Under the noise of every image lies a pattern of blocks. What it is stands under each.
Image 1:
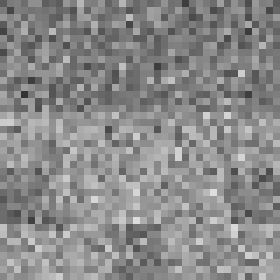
left and right mirror each other
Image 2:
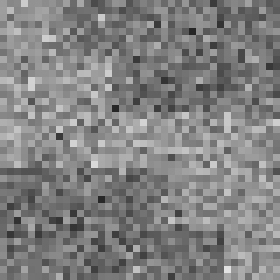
the same after a half turn
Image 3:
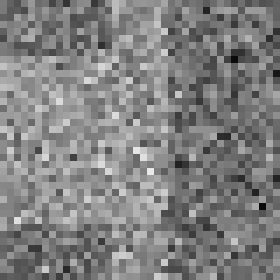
top and bottom mirror each other
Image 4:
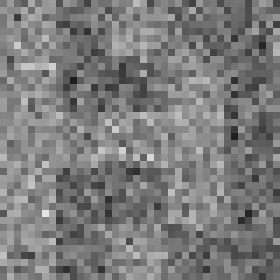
top and bottom mirror each other
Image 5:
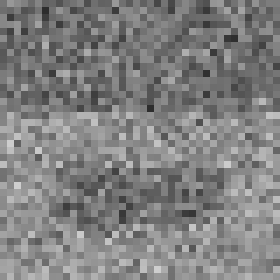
left and right mirror each other
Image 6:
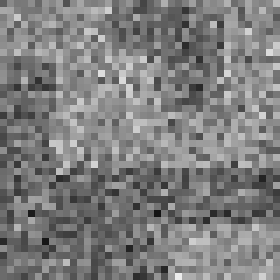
no symmetry
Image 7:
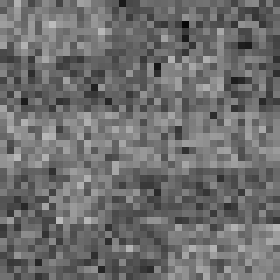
the same after a half turn
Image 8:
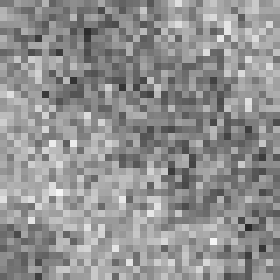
mirrored about the diagonal from the bottom left
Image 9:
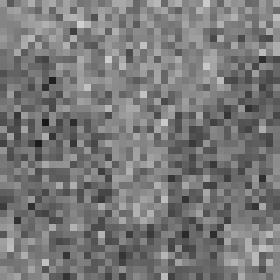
left and right mirror each other
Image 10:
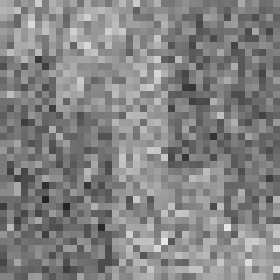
the same after a half turn
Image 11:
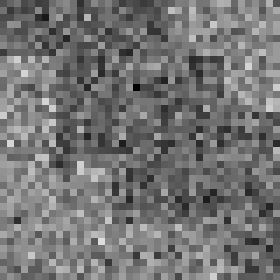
mirrored about the diagonal from the bottom left
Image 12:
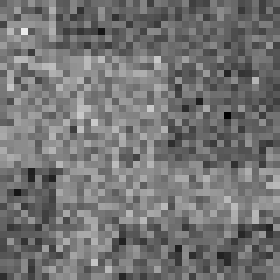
no symmetry
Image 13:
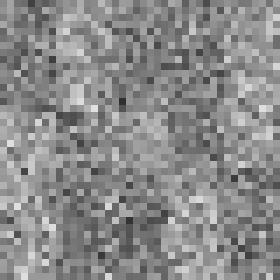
the same after a half turn
